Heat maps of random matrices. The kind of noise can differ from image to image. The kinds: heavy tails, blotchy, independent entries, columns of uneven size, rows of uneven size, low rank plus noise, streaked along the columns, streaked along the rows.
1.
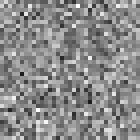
low rank plus noise
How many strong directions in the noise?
five to eight
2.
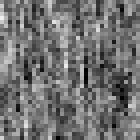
streaked along the columns
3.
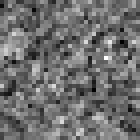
blotchy
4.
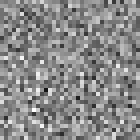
independent entries
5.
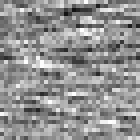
streaked along the rows
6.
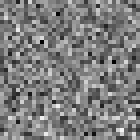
independent entries
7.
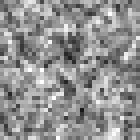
blotchy
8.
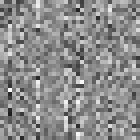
columns of uneven size
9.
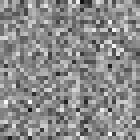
low rank plus noise
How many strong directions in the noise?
one
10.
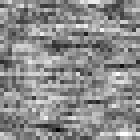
streaked along the rows
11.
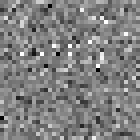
heavy tails
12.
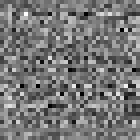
rows of uneven size
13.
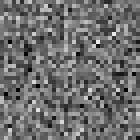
independent entries
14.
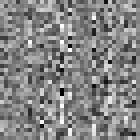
columns of uneven size
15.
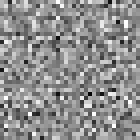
low rank plus noise
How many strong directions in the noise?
five to eight
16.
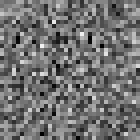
low rank plus noise
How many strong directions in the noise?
three or four
